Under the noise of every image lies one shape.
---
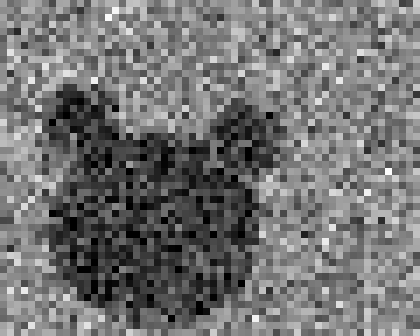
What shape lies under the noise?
bear's head
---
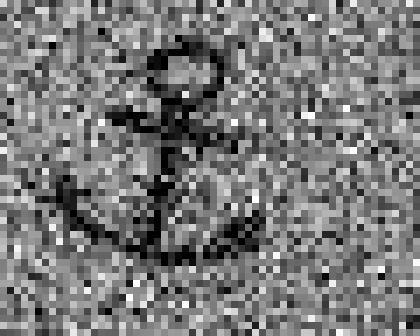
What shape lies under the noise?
anchor
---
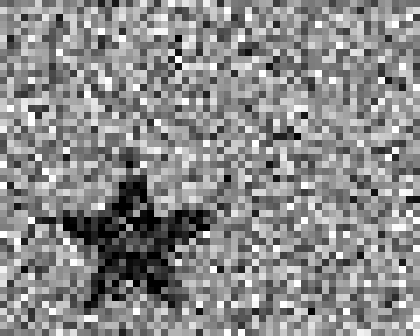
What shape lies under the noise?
star
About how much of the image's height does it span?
half
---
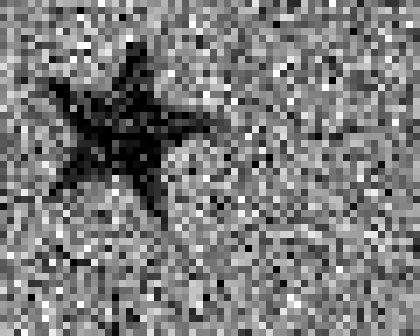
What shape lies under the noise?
star
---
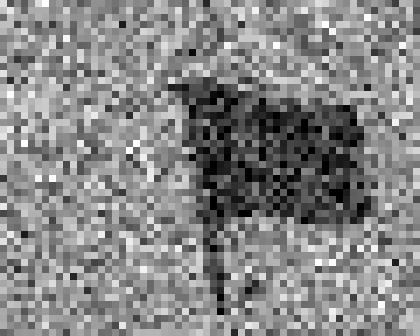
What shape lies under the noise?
flag
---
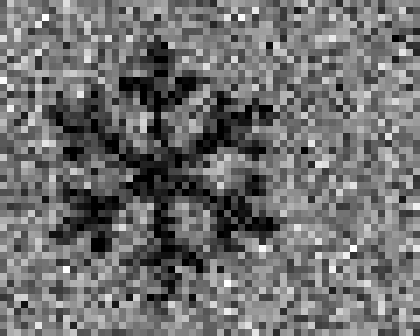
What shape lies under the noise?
snowflake
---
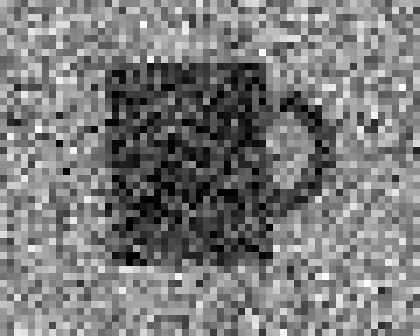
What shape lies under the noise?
cup
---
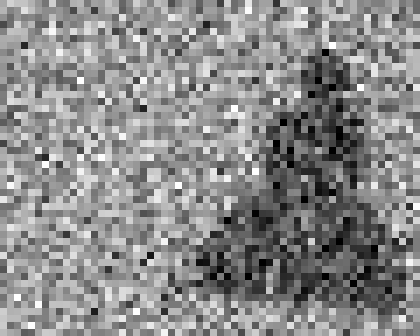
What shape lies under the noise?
chess pawn
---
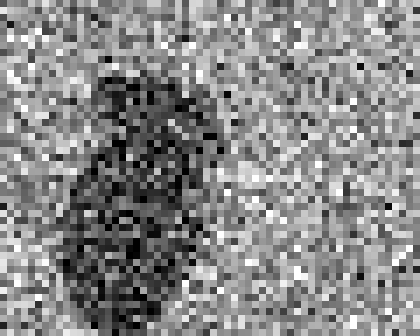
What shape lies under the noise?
footprint
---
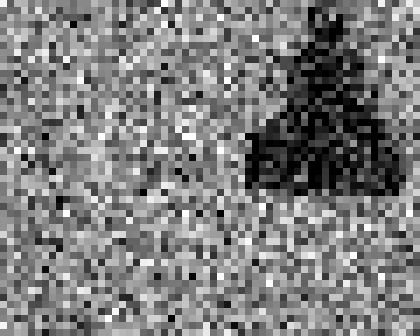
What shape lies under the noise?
chess pawn
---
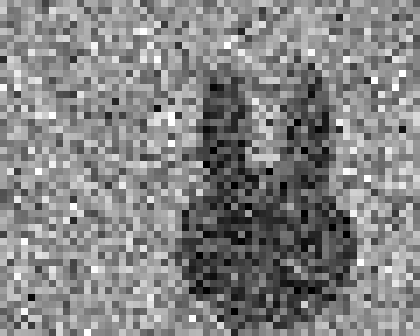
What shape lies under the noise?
rabbit's head
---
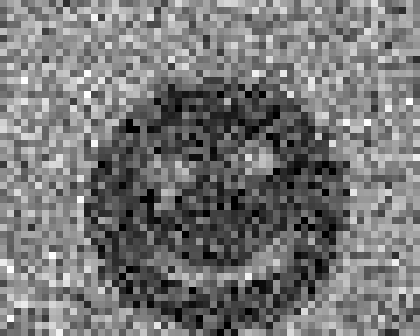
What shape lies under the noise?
smiling face
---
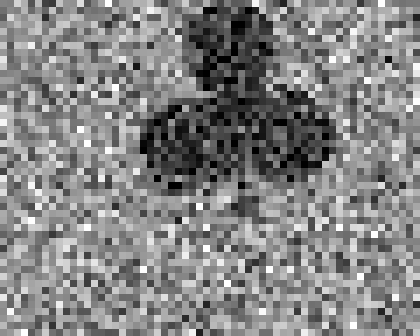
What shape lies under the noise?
club
